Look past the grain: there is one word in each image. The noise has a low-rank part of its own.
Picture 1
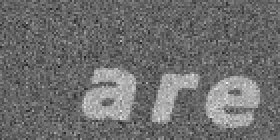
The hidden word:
are
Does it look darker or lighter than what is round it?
lighter
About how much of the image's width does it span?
two thirds
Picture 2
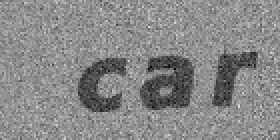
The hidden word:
car
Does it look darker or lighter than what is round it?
darker
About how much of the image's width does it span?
two thirds
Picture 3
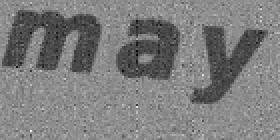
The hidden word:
may
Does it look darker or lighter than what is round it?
darker
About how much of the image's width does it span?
nearly all
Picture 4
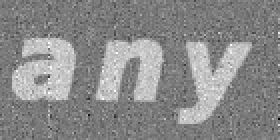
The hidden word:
any
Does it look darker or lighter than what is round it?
lighter
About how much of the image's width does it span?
nearly all
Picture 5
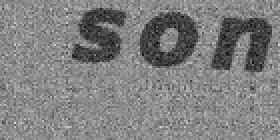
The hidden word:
son
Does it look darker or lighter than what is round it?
darker
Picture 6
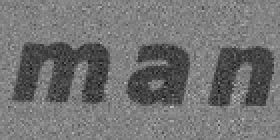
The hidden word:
man
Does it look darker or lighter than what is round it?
darker
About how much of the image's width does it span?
nearly all
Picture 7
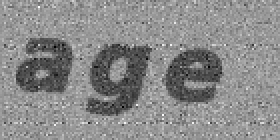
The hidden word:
age
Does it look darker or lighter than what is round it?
darker
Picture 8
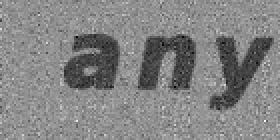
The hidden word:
any
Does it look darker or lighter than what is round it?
darker
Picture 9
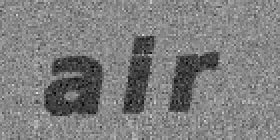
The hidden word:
air
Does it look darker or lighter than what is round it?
darker
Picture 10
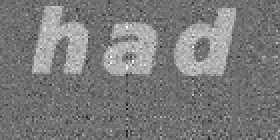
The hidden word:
had
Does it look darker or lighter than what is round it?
lighter
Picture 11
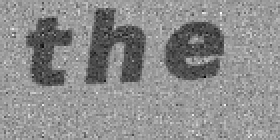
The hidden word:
the
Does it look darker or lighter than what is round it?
darker
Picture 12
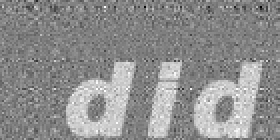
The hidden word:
did
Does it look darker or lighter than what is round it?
lighter
